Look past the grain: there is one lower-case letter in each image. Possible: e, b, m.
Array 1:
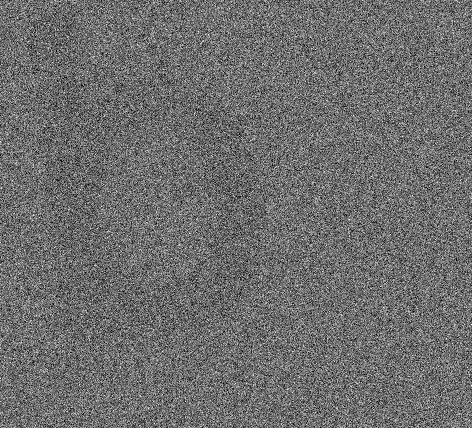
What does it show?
dark b
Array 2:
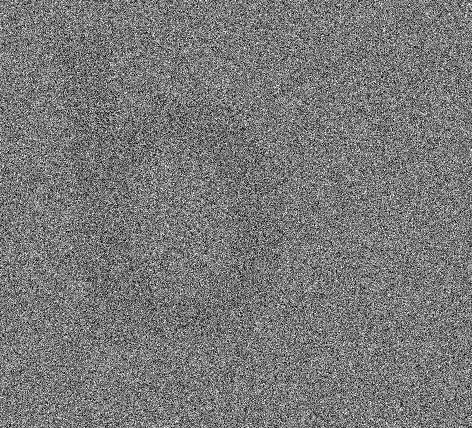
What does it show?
dark b
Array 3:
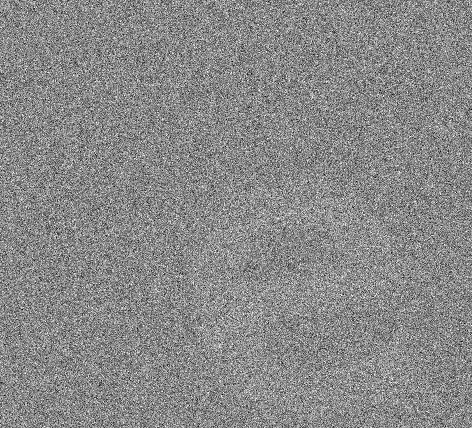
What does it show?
light e
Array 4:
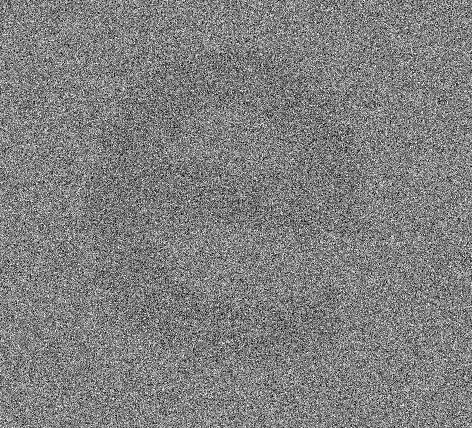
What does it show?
dark e
